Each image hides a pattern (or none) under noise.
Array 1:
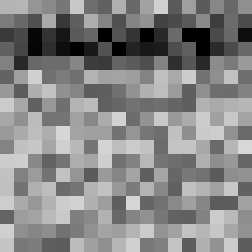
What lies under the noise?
one band of rows
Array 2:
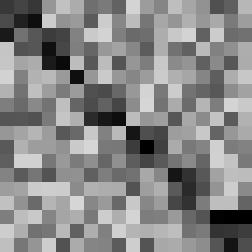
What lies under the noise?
blocks along the diagonal
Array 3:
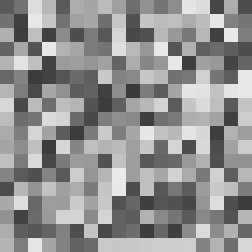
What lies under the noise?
only noise
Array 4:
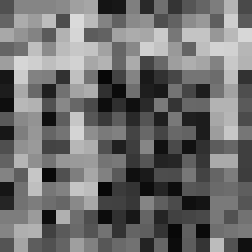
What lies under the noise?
bands of rows crossing bands of columns
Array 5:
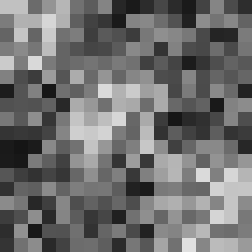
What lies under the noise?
blocks along the diagonal
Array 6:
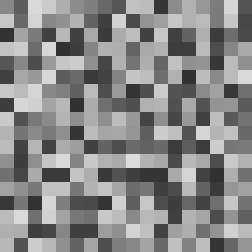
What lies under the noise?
only noise
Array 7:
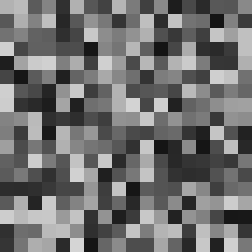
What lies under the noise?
only noise
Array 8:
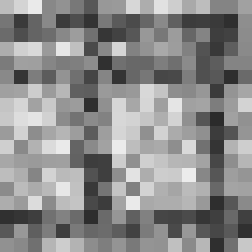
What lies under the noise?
bands of rows crossing bands of columns
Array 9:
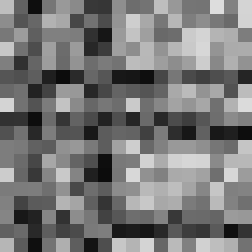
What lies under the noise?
bands of rows crossing bands of columns
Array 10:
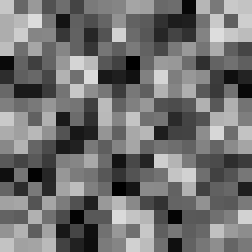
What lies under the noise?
a checkerboard
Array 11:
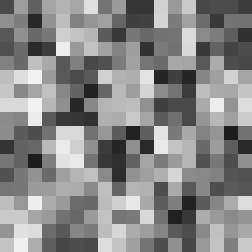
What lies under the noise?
a checkerboard
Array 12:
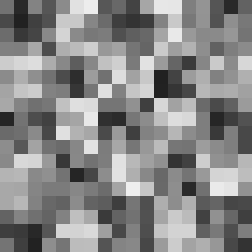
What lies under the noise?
a checkerboard
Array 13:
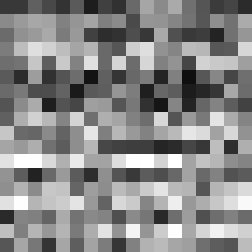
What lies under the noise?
bands of rows
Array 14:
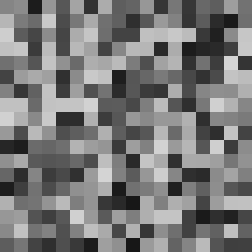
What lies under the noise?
only noise
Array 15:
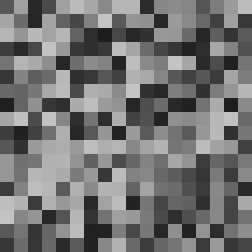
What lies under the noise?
only noise
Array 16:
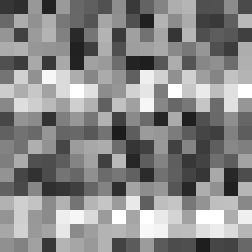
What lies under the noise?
bands of rows
